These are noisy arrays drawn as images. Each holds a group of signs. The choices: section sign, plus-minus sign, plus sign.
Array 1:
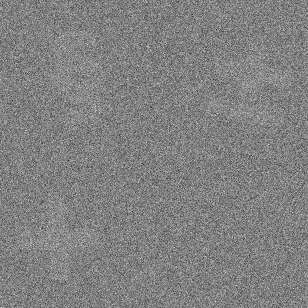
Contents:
top left: section sign; top right: plus-minus sign; bottom left: plus sign
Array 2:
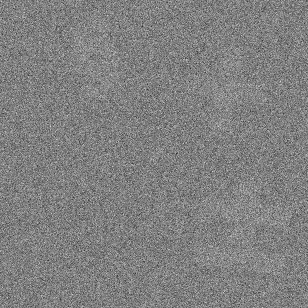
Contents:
top left: section sign; top right: plus sign; bottom right: plus-minus sign
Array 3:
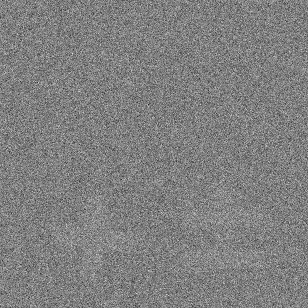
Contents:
bottom left: plus sign; bottom right: plus-minus sign
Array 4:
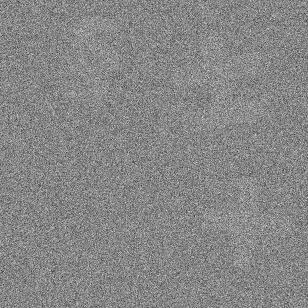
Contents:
top left: section sign; top right: plus-minus sign; bottom right: plus sign
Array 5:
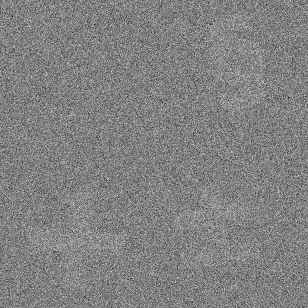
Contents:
top right: section sign; bottom left: plus sign; bottom right: plus-minus sign
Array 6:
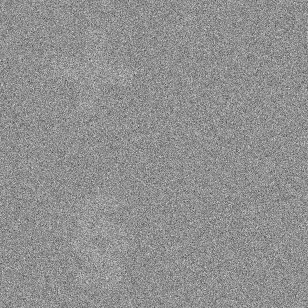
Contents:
top left: plus sign; bottom left: section sign
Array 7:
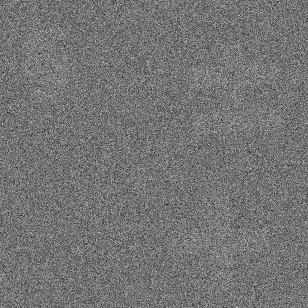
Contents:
top left: section sign; top right: plus-minus sign; bottom right: plus sign
